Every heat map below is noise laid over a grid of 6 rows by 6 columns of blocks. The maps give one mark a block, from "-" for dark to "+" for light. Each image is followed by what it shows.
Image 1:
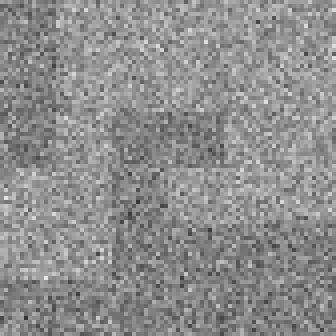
- + + + + +
- + + + + +
- + - - + +
+ + - + + +
+ + - - - -
- - - - - -
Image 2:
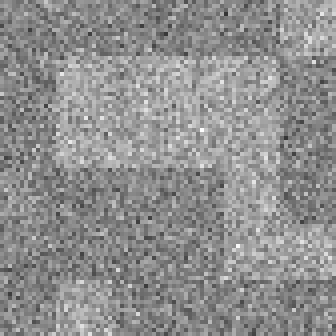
- - - - - +
- + + + + -
- + + + + -
- - - - + -
- - - - + +
- + - - - -
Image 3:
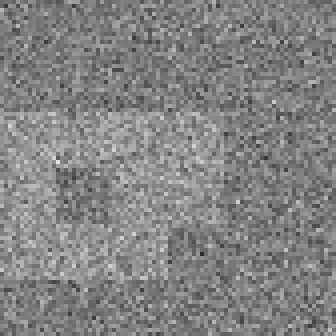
- - - - - -
- - - - - -
+ + + + - -
+ - + + - -
+ + + - - -
- - - - - -
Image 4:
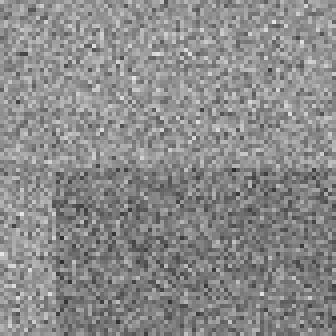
+ + + + + +
+ + + + + +
+ + + + + +
+ - - - - -
+ - - - - -
+ - - - - -
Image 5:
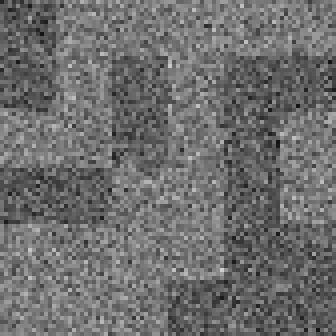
- + + + + +
- + - + - -
+ + - + - +
- - + + - +
+ + + + - -
+ + + - - -
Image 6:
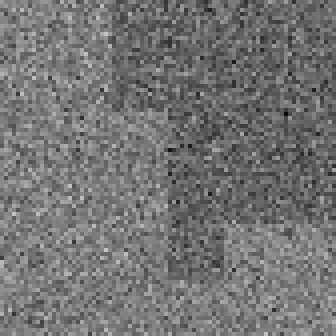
+ + - - - -
+ + - - - -
+ + + - - -
+ + + - - -
+ + + - + +
+ + + + + +
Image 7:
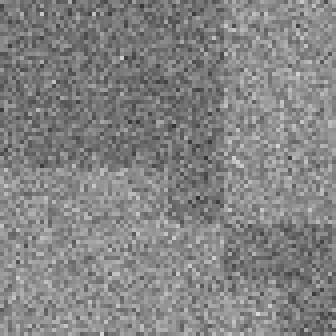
- - - - + +
- - - - + +
- - - - + +
+ + + - + +
+ + + + - -
+ + + + + -
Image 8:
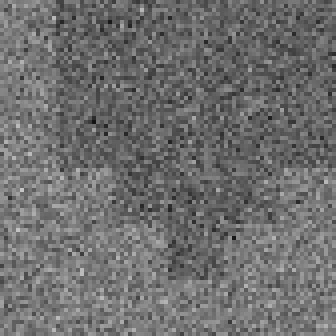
+ - - - - -
+ - - - - -
+ - - - - -
+ + - - - +
+ + + - + +
+ + + + + +
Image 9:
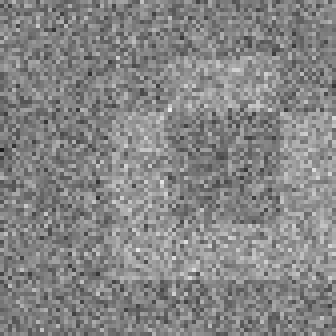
- - - - - -
- - - + + -
- - + - - +
- - + - - +
- - + + + +
- - - - - -
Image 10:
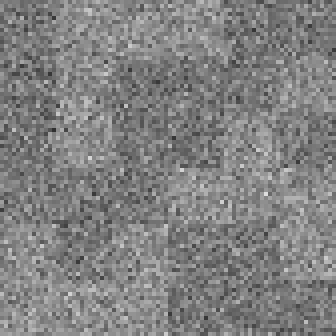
- + + + - -
- + - - - +
- + - - + -
- - - + + +
+ - + - - +
+ + + - - -
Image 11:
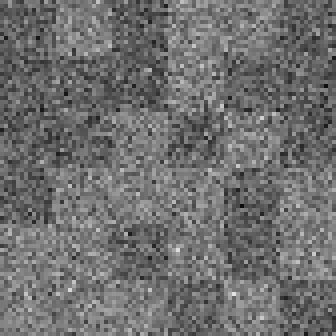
- + - + + -
- - - + - -
- - + - + -
- + + + - +
+ + - + - +
+ + + - + -
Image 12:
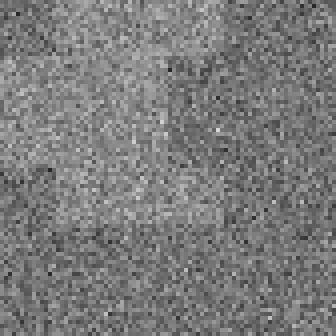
- + + + - -
+ + + - - -
+ + + - - -
- + + + - -
- - - - - -
- - - - - -
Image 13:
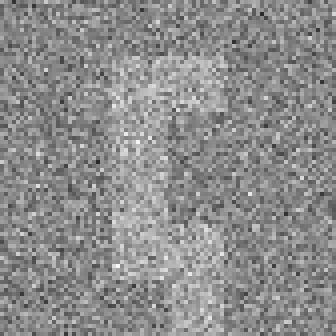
- - - - - -
- - + + - -
- - + - - -
- - + - - -
- - + + - -
- - - + - -
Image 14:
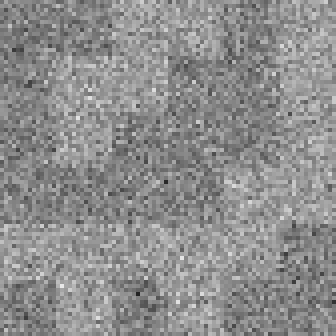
- - + + - +
- + + - - +
- + - - - +
- - - - + +
+ + + + + -
- + - + - -
